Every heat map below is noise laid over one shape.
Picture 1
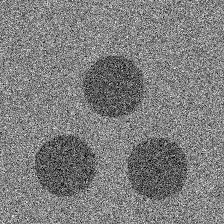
three dots
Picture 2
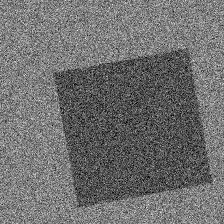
square
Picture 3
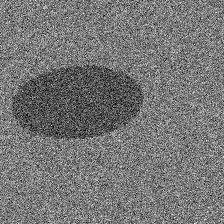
ellipse
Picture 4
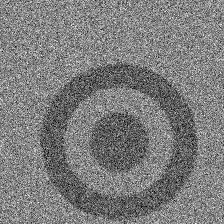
bullseye
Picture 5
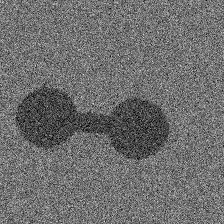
dumbbell
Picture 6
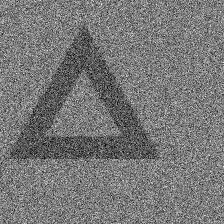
triangle frame
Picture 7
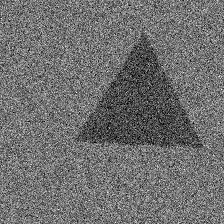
triangle
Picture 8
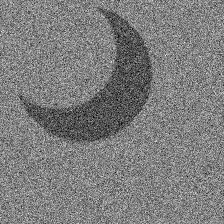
crescent
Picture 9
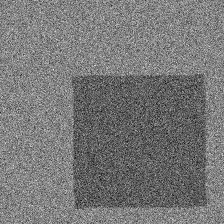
square
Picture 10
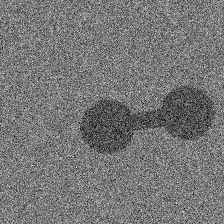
dumbbell
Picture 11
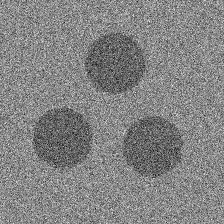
three dots
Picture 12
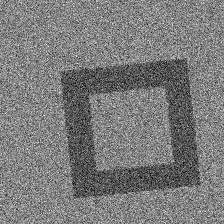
square frame
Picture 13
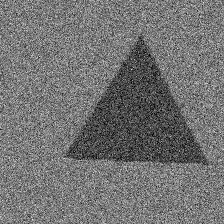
triangle
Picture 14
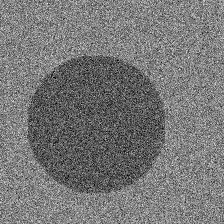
disc
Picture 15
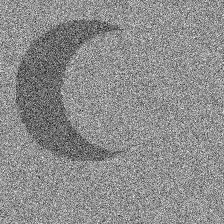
crescent
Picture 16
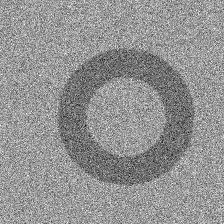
ring
